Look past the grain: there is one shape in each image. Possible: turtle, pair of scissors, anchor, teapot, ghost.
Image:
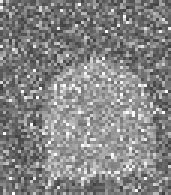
ghost
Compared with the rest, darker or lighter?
lighter
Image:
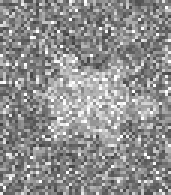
turtle
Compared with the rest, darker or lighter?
lighter
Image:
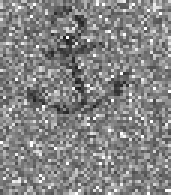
anchor
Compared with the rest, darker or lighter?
darker
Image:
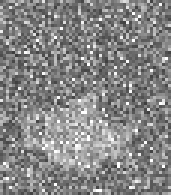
teapot
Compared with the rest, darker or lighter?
lighter
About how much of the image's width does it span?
two thirds
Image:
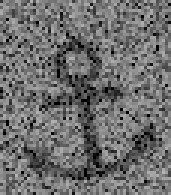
anchor
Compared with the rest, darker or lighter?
darker
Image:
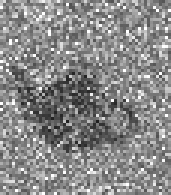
teapot
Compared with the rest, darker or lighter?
darker
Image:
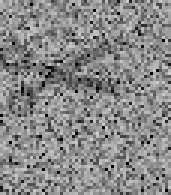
pair of scissors
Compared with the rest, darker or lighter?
darker
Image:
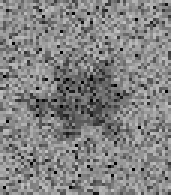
turtle
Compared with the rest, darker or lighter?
darker
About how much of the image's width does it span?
two thirds
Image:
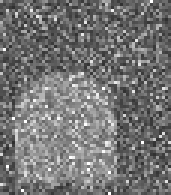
ghost
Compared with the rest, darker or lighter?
lighter
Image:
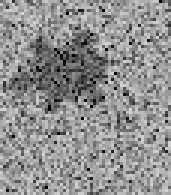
turtle
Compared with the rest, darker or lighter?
darker
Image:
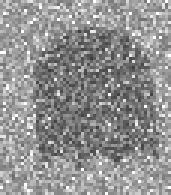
ghost
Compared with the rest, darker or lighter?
darker
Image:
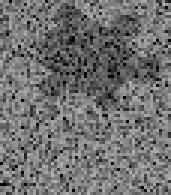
turtle
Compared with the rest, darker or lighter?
darker
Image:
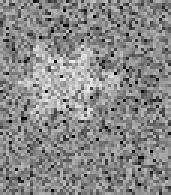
turtle
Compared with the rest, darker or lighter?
lighter
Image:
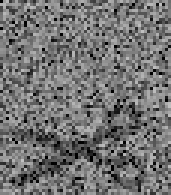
pair of scissors
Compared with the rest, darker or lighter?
darker
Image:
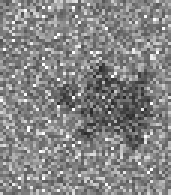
turtle
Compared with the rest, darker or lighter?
darker
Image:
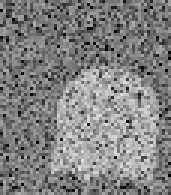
ghost
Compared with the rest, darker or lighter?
lighter
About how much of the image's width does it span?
two thirds
